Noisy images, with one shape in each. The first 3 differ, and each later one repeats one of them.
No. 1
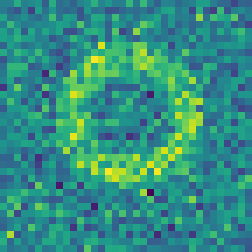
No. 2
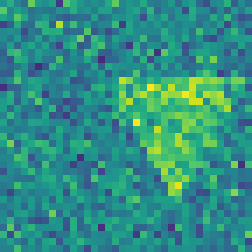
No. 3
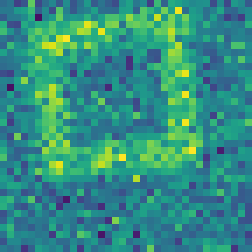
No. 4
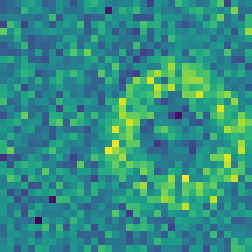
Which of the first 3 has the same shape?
1
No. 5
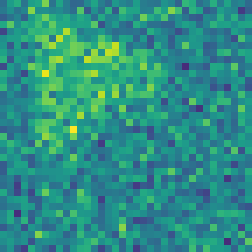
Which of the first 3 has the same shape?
2
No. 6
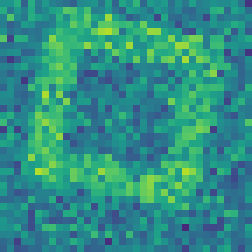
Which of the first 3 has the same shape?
3
